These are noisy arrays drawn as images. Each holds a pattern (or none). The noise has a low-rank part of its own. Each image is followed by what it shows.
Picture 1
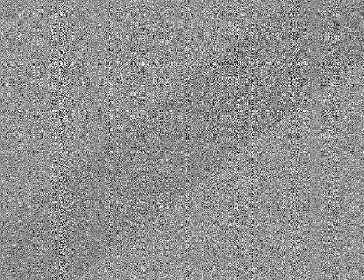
a diagonal band
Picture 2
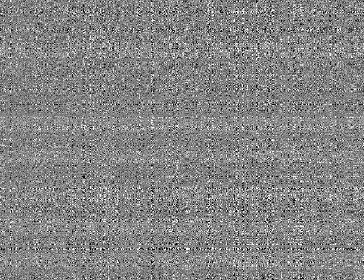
bands of rows
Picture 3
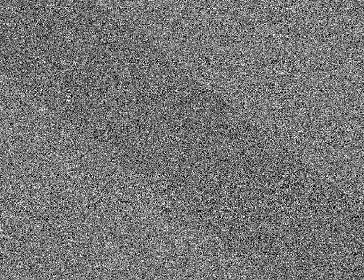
a diagonal band
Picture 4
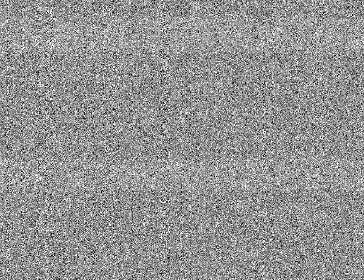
bands of rows
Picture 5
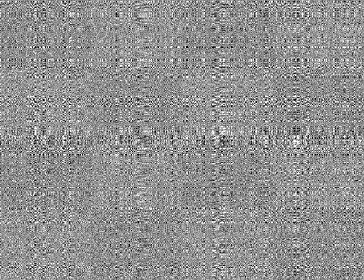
a checkerboard
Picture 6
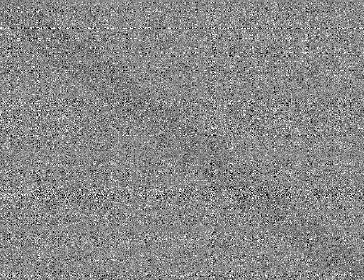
a diagonal band
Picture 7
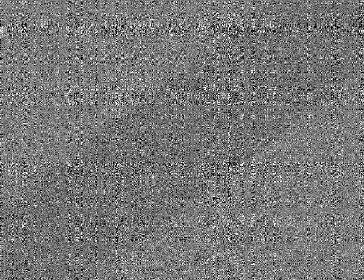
a diagonal band
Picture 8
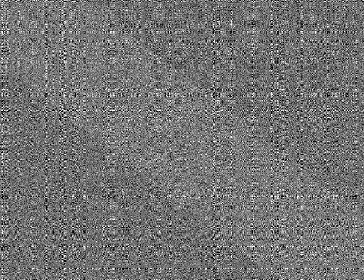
a diagonal band
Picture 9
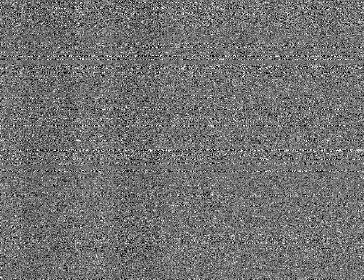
bands of columns
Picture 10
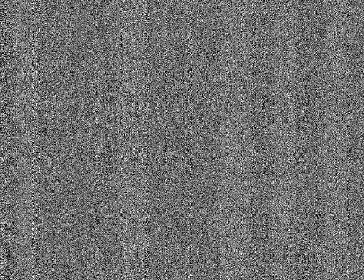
bands of columns
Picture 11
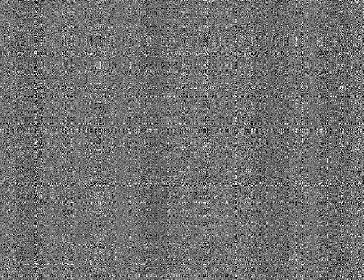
bands of columns
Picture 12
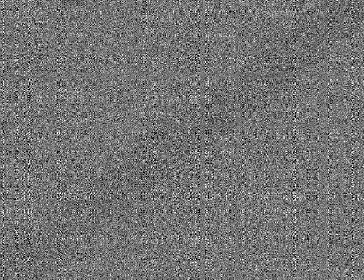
a diagonal band
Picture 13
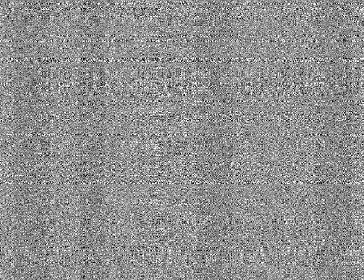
bands of columns
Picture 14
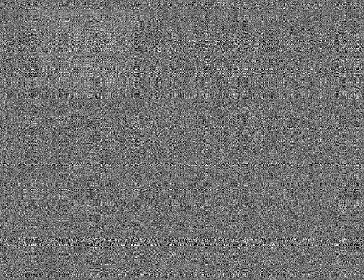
one block
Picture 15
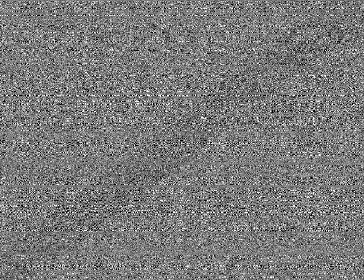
a diagonal band
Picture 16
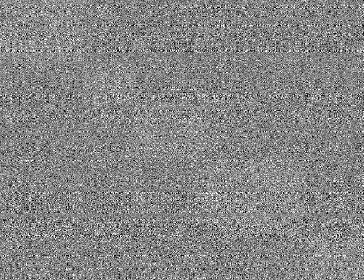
blocks along the diagonal
